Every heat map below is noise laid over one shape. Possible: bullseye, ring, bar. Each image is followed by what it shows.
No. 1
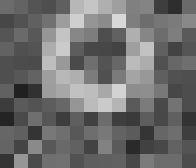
light ring
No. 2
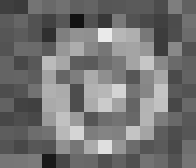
light bullseye
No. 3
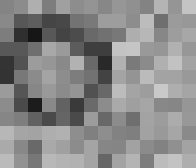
dark ring
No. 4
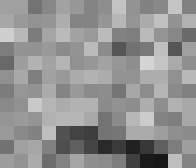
dark bar
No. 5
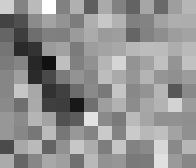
dark bar
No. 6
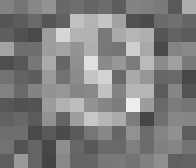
light bullseye
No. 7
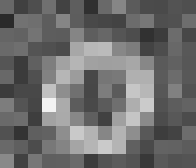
light ring
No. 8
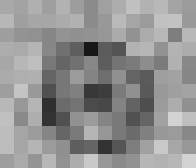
dark bullseye
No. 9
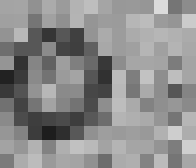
dark ring
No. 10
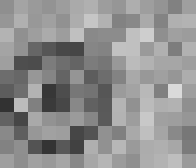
dark bullseye
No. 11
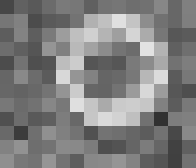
light ring
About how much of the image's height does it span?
two thirds
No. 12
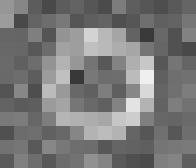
light ring
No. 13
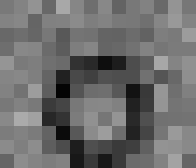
dark ring
